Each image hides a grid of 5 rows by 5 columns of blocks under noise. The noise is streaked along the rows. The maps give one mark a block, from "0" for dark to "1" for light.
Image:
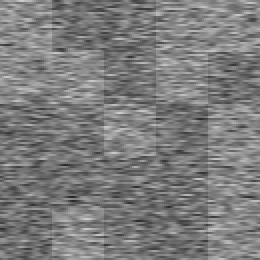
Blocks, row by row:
1 0 0 1 1
1 1 0 1 0
0 0 1 0 1
0 0 0 0 1
0 1 0 0 1
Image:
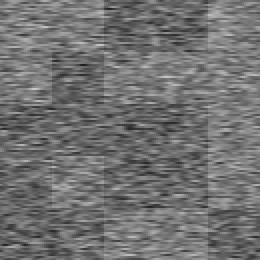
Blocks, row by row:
1 1 0 0 1
1 0 1 1 1
0 0 0 0 1
0 1 0 0 1
0 0 1 1 0
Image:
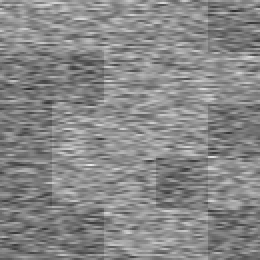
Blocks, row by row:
1 1 1 1 0
0 0 1 1 1
0 1 1 1 0
0 1 1 0 1
0 0 1 1 0
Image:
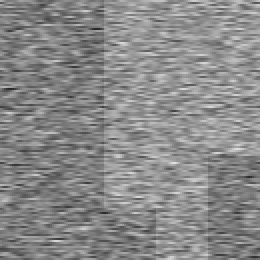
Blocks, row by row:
0 0 1 1 1
0 0 1 1 1
0 0 1 1 1
0 0 1 1 0
0 0 0 1 0
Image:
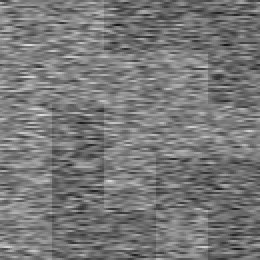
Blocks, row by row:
1 1 0 0 0
1 1 1 1 0
1 0 1 1 1
1 0 1 0 0
1 0 0 1 0
